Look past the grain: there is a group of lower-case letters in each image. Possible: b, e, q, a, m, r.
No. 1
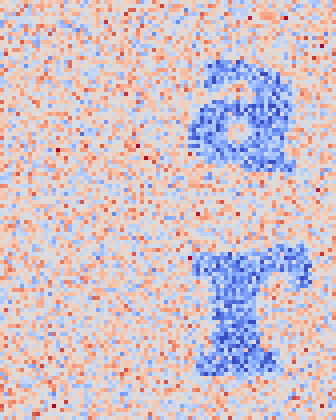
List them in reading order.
top right: blue a; bottom right: blue r
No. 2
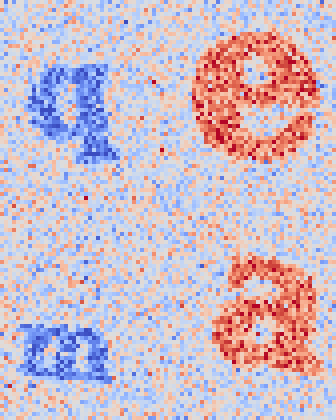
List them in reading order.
top left: blue q; top right: red e; bottom left: blue m; bottom right: red a
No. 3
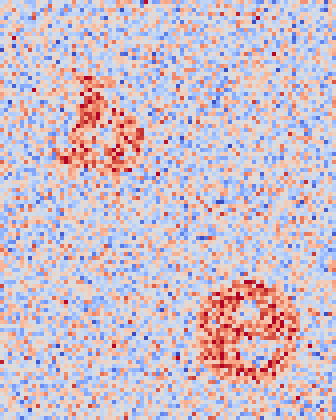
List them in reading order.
top left: red b; bottom right: red e
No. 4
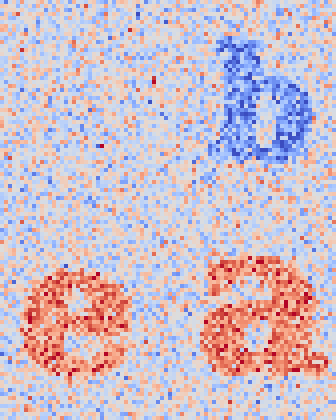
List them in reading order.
top right: blue b; bottom left: red e; bottom right: red a
